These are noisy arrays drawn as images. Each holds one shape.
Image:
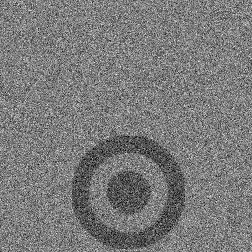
bullseye
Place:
bottom middle
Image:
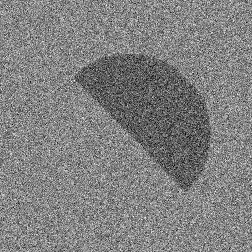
half disc
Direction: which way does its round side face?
up and right
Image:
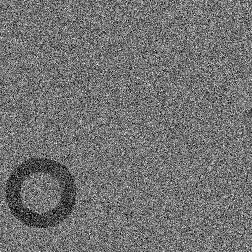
ring
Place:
bottom left
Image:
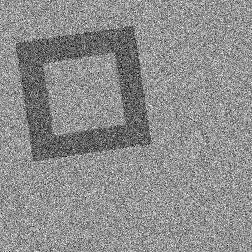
square frame
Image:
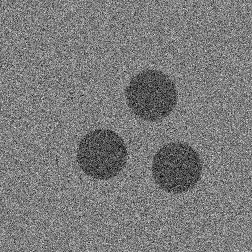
three dots
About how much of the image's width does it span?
half
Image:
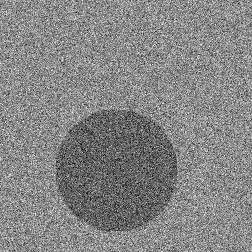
disc
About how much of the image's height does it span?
half
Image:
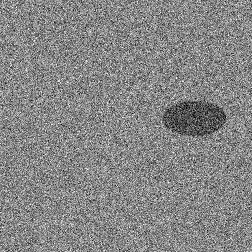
ellipse
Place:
middle right
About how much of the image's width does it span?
a quarter
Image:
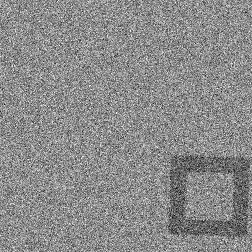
square frame
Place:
bottom right
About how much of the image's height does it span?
a third
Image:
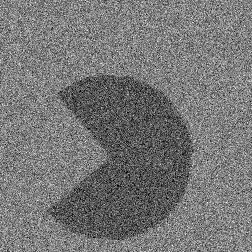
disc with a wedge cut out
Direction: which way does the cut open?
left
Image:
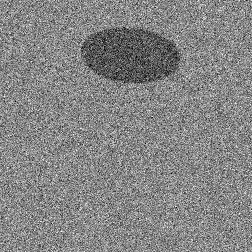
ellipse
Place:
top middle
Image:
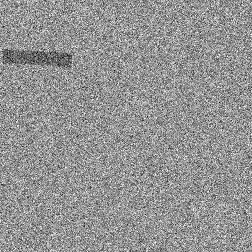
bar
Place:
top left
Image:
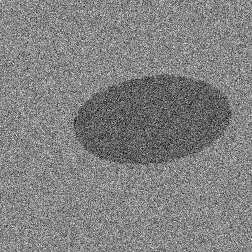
ellipse
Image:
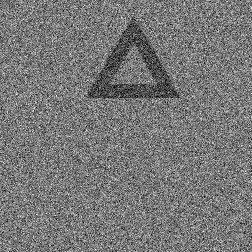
triangle frame
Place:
top middle
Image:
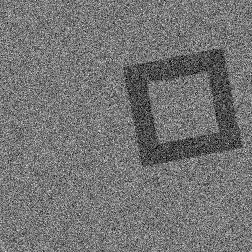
square frame
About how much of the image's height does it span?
half
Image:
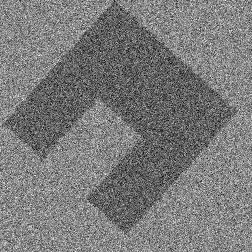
square with a notch
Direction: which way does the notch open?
down and left
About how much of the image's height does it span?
nearly all
